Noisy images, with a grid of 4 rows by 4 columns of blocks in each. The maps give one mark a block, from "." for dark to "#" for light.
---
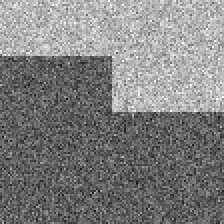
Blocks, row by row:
####
..##
....
....
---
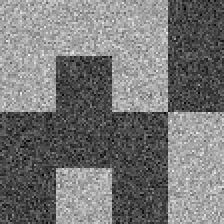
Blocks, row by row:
###.
#.#.
...#
.#.#
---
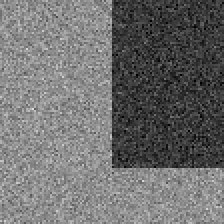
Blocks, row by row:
##..
##..
##..
####
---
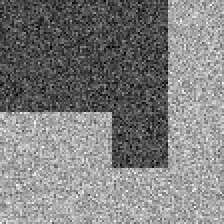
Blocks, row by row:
...#
...#
##.#
####
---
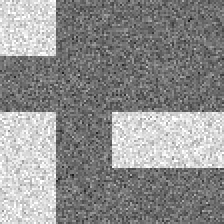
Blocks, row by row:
#...
....
#.##
#...
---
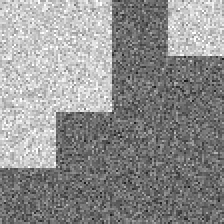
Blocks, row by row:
##.#
##..
#...
....
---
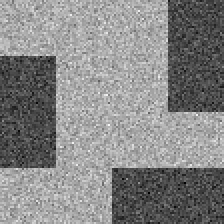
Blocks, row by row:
###.
.##.
.###
##..
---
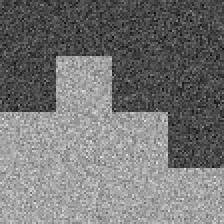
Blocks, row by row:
....
.#..
###.
####
